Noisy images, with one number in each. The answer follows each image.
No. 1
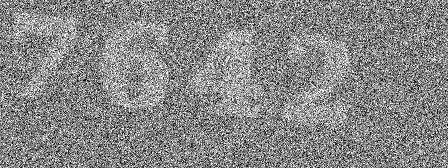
7642
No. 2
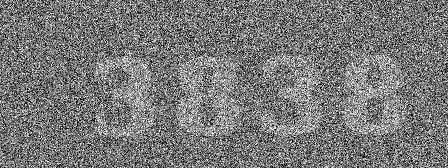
3838
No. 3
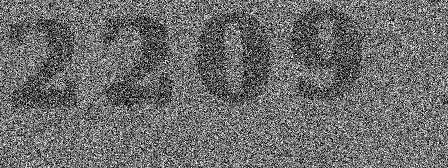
2209
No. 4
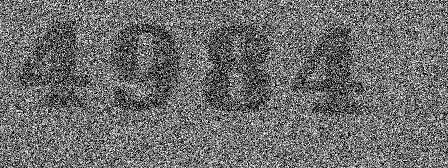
4984
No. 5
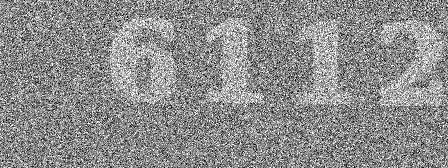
6112
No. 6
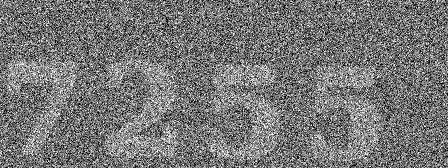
7255
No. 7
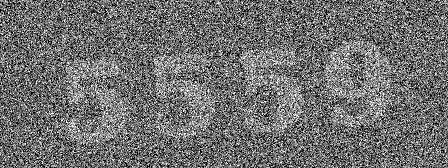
5559
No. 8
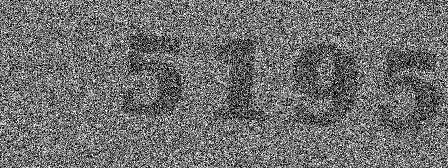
5195
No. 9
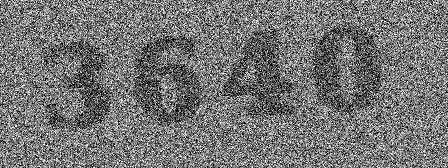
3640
